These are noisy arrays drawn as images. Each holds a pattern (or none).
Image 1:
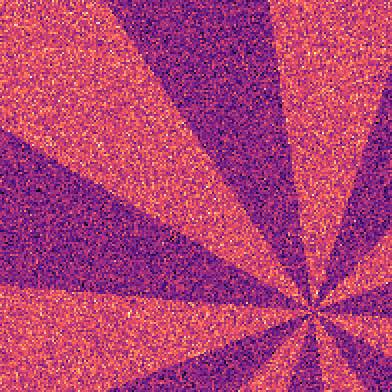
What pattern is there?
spokes from one point
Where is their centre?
bottom right
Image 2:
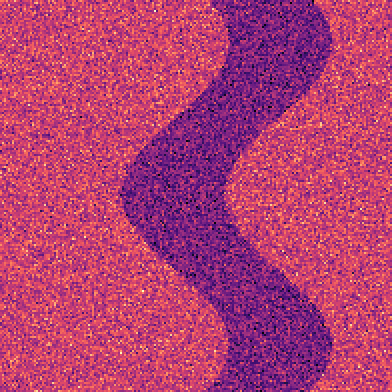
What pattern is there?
a wavy band
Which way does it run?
top to bottom
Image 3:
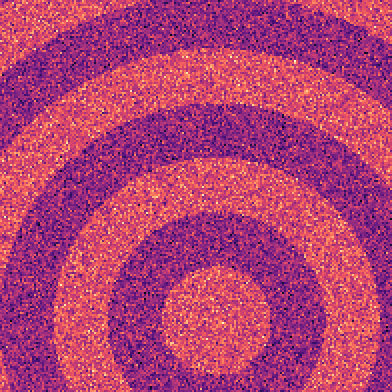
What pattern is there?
rings round one point
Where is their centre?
bottom middle
